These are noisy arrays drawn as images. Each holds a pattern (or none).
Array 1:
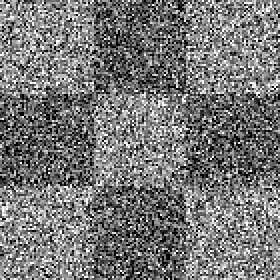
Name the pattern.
a checkerboard
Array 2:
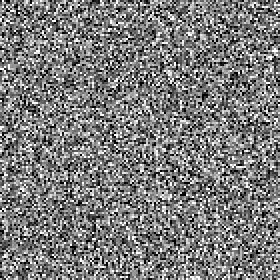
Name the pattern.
only noise
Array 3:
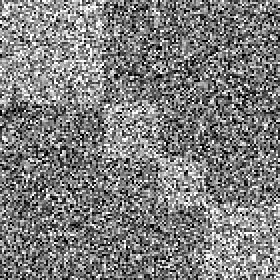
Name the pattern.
blocks along the diagonal
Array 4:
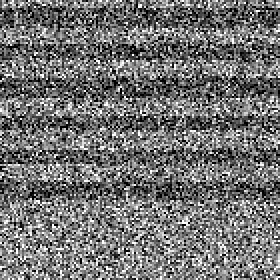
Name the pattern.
bands of rows
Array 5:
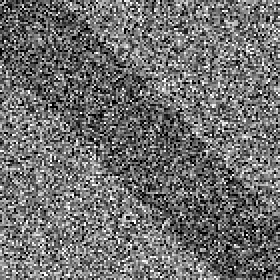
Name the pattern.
a diagonal band
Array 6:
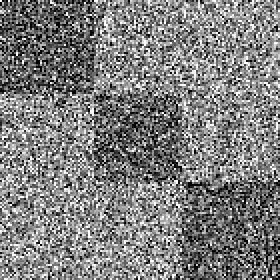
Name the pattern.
blocks along the diagonal
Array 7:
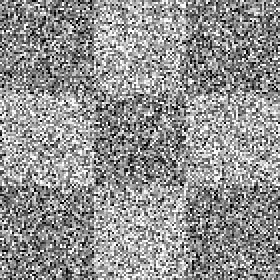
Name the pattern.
a checkerboard
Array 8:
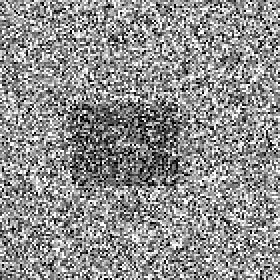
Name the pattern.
one block
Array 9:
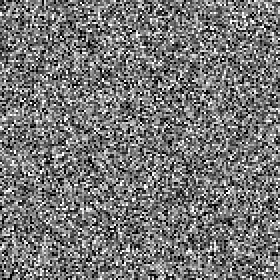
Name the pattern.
only noise
